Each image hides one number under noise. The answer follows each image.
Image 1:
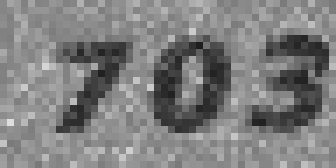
703
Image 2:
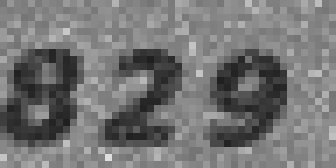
829
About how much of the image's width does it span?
nearly all
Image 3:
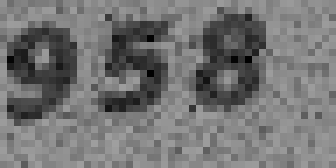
958
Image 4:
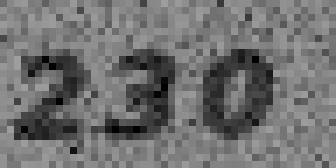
230
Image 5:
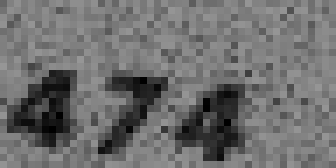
474
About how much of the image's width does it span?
two thirds
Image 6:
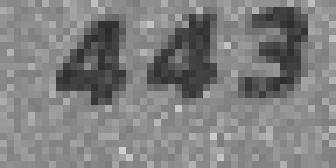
443
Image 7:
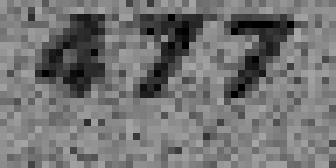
477
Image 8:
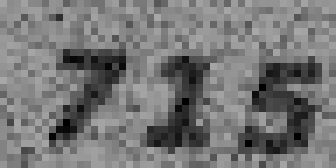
715
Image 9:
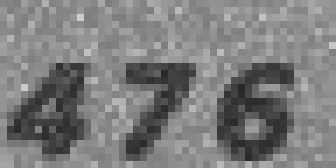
476
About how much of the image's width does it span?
nearly all
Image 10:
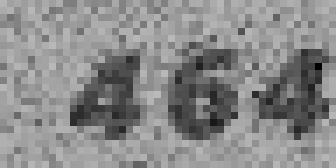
464
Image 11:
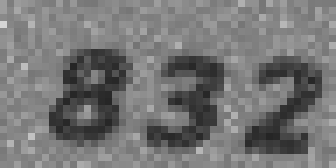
832
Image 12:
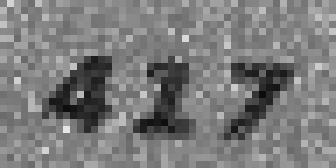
417
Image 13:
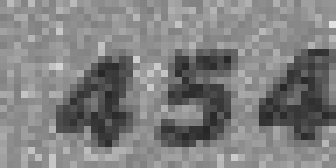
454
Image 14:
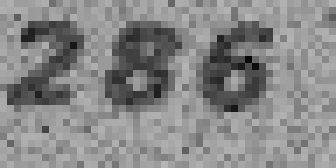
286
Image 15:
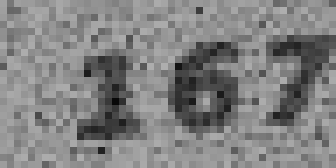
167
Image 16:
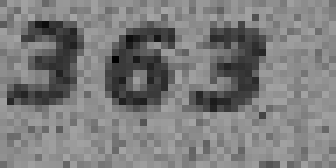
363
